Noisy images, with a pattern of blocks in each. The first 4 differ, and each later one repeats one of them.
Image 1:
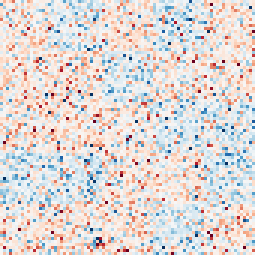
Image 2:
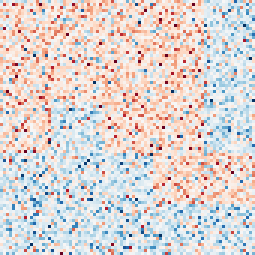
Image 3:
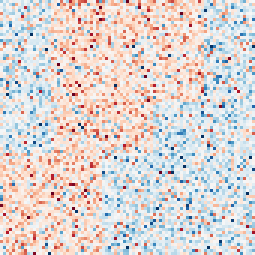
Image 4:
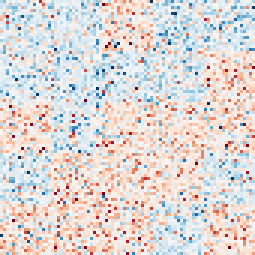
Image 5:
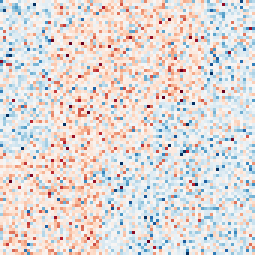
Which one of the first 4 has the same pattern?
3
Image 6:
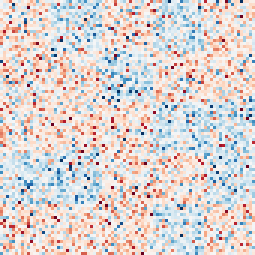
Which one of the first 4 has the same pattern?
1
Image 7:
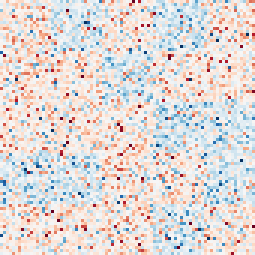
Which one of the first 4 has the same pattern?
1
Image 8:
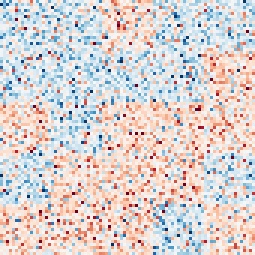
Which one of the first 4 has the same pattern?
4
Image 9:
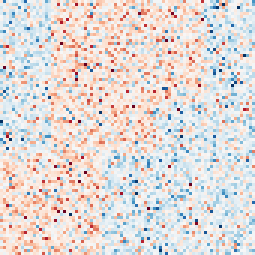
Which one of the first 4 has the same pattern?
3
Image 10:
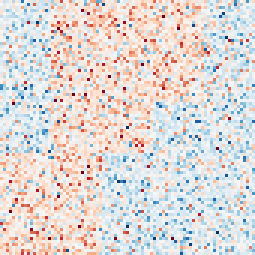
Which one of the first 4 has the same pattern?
3
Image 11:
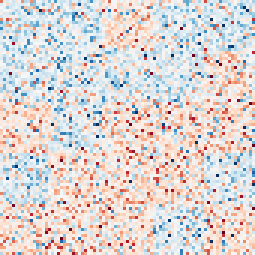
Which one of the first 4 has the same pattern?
4
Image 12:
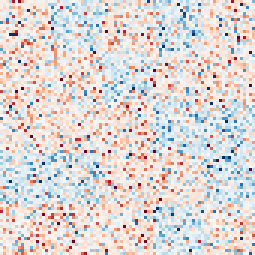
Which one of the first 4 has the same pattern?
1
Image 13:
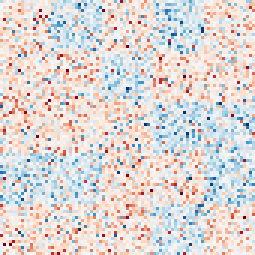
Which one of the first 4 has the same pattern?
1
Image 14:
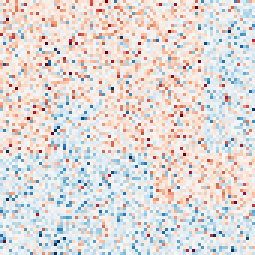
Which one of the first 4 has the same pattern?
2
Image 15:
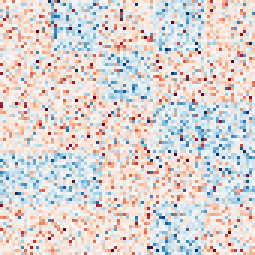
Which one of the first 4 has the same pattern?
1
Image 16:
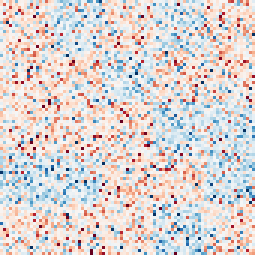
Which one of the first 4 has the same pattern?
1
